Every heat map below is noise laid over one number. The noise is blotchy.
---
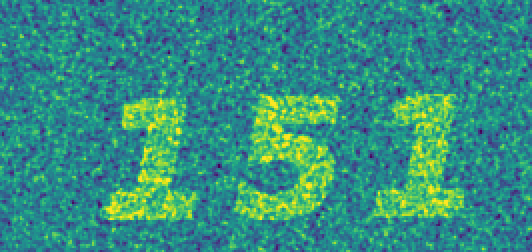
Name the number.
151
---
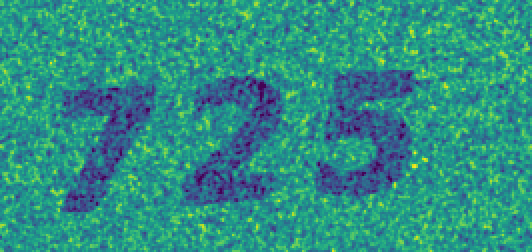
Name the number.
725
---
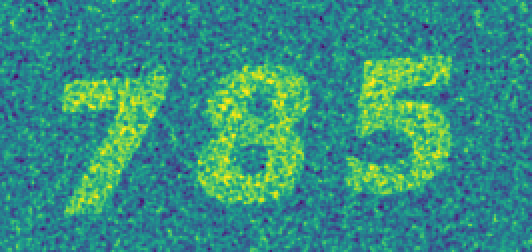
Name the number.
785
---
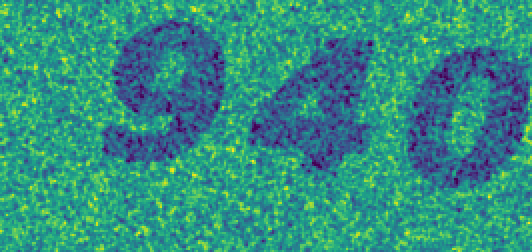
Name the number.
940
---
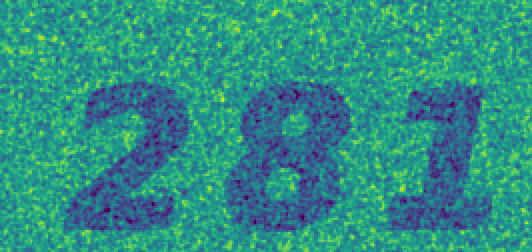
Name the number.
281
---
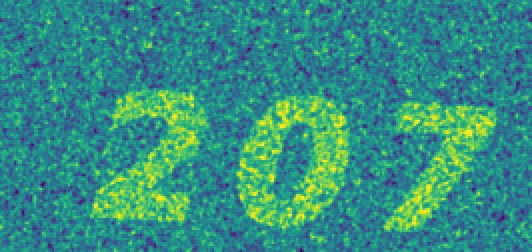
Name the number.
207
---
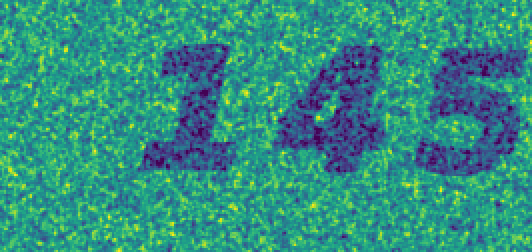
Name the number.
145
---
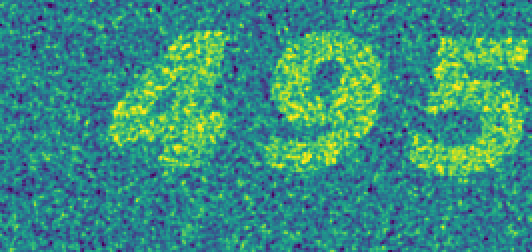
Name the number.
495
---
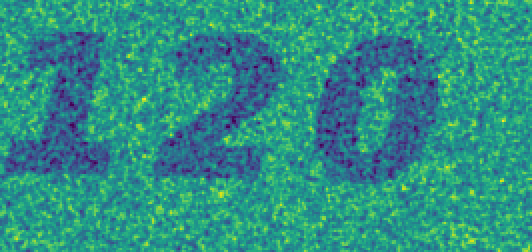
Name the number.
120
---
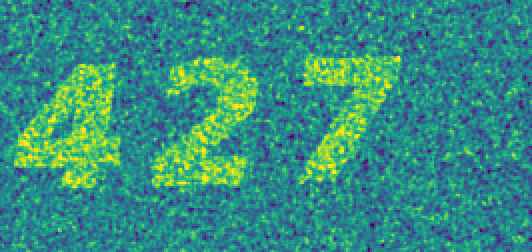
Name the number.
427
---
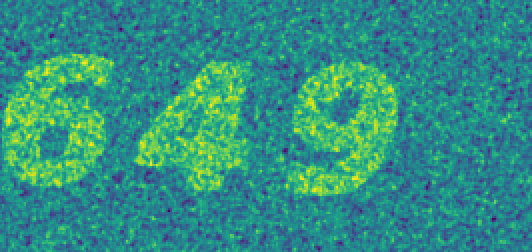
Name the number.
649
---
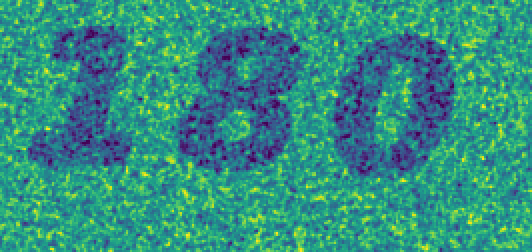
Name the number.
180
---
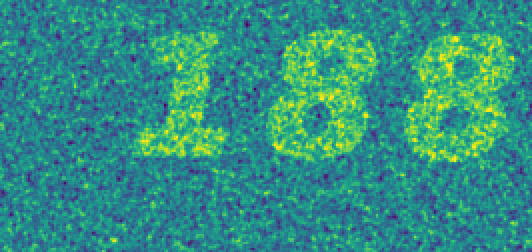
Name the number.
188
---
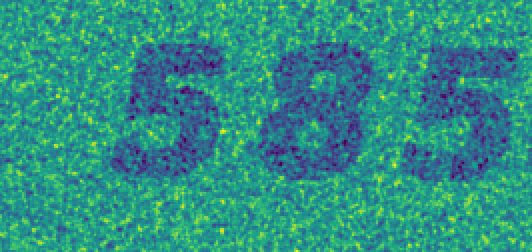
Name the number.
585
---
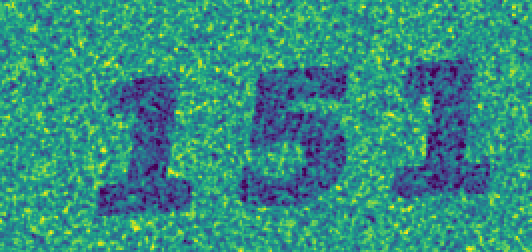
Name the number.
151
